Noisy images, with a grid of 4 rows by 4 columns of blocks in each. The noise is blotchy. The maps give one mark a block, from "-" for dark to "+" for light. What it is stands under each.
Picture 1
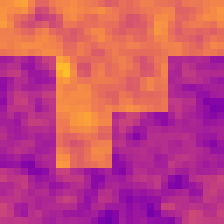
+ + + +
- + + -
- + - -
- - - -
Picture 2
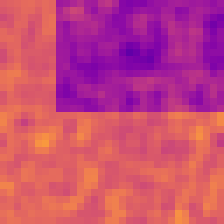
+ - - -
+ - - -
+ + + +
+ + + +
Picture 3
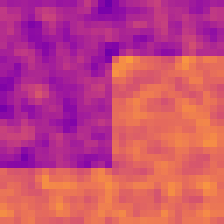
- - - -
- - + +
- - + +
+ + + +
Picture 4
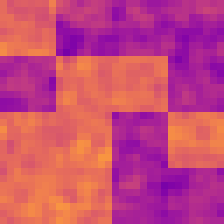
+ - - -
- + + -
+ + - +
+ + - -
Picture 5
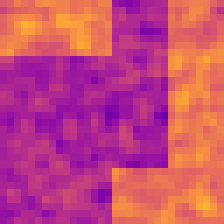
+ + - +
- - - +
- - - +
- - + +
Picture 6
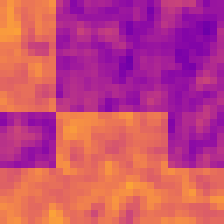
+ - - -
+ - - -
- + + -
+ + + +
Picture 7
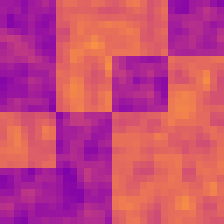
- + + -
- + - +
+ - + +
- - + +
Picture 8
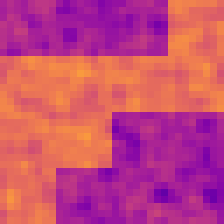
- - - +
+ + + +
+ + - -
+ - - -
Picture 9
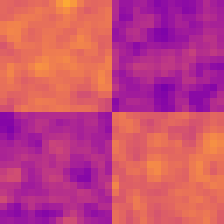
+ + - -
+ + - -
- - + +
- - + +
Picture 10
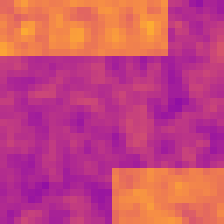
+ + + -
- - - -
- - - -
- - + +
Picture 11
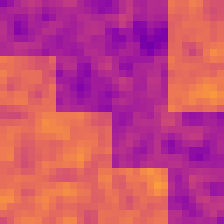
- - - +
+ - - +
+ + - -
+ + + -
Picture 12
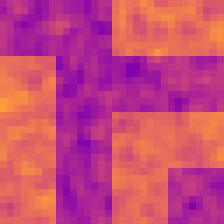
- - + +
+ - - -
+ - + +
+ - + -
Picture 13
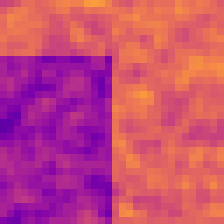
+ + + +
- - + +
- - + +
- - + +
